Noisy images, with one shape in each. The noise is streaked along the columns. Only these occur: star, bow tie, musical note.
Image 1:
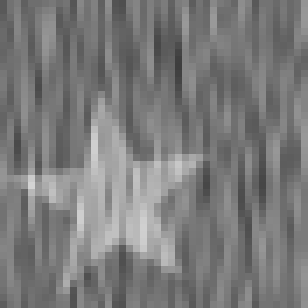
light star
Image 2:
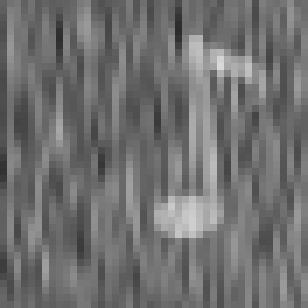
light musical note
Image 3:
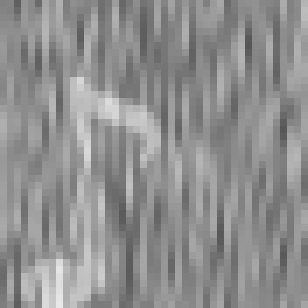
light musical note
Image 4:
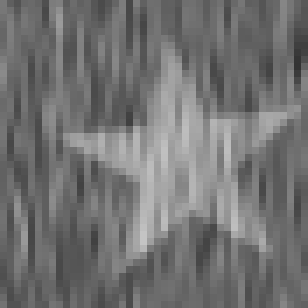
light star
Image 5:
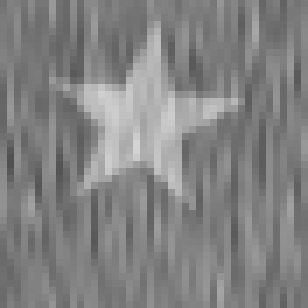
light star
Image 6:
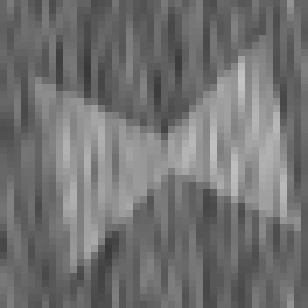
light bow tie
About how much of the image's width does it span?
nearly all
